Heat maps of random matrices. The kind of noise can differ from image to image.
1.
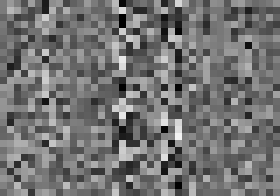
columns of uneven size
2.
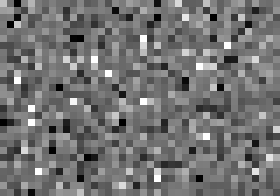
heavy tails
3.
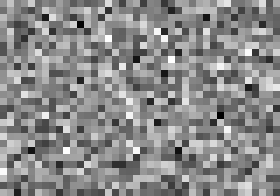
independent entries
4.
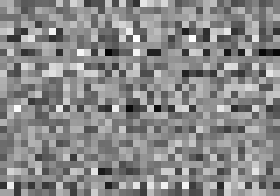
rows of uneven size
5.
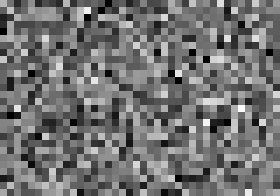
independent entries
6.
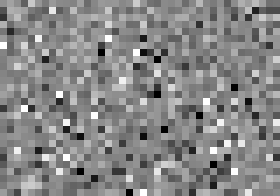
heavy tails
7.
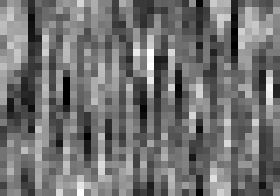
streaked along the columns
